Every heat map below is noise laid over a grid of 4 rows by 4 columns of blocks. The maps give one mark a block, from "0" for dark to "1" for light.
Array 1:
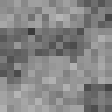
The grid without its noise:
1 1 1 0
0 0 0 1
0 1 1 1
1 1 1 0
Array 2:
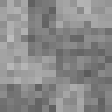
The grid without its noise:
1 0 1 1
1 0 0 0
1 1 0 0
0 0 1 0
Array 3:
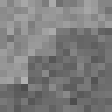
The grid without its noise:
1 1 1 1
1 1 0 0
1 0 0 0
0 0 0 0
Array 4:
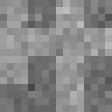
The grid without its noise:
1 0 1 0
1 1 1 1
1 0 1 0
0 0 1 0
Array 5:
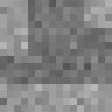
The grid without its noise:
1 0 0 1
1 0 0 0
0 0 0 0
1 1 1 1
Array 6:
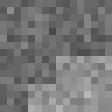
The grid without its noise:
0 0 0 0
0 0 0 0
0 0 1 1
0 1 1 1
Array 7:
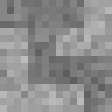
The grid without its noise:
0 0 0 1
1 0 1 1
1 0 0 0
1 1 1 0
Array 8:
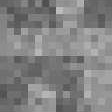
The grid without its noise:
0 0 1 0
1 1 1 1
0 0 0 1
0 1 0 1
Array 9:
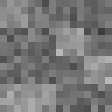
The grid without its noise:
1 0 0 0
0 0 1 0
0 0 0 1
1 1 0 0
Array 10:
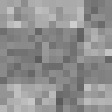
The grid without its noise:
1 1 1 0
0 0 0 1
0 0 0 0
1 1 0 1
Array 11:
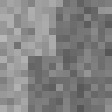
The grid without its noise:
1 1 0 0
1 1 0 0
1 0 0 0
1 0 0 0
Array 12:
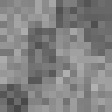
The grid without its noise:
1 1 0 0
1 0 1 0
1 0 1 1
0 1 1 1
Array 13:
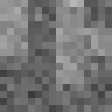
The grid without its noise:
1 0 1 0
1 0 1 1
0 0 1 0
0 0 0 0
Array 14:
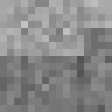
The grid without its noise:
1 1 1 1
1 1 1 0
0 0 0 0
0 0 0 0
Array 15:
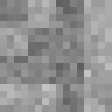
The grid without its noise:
0 1 0 1
1 0 0 1
0 0 0 1
1 1 0 1
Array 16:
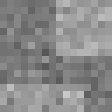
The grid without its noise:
0 0 1 1
0 0 1 1
0 0 0 0
1 1 1 0
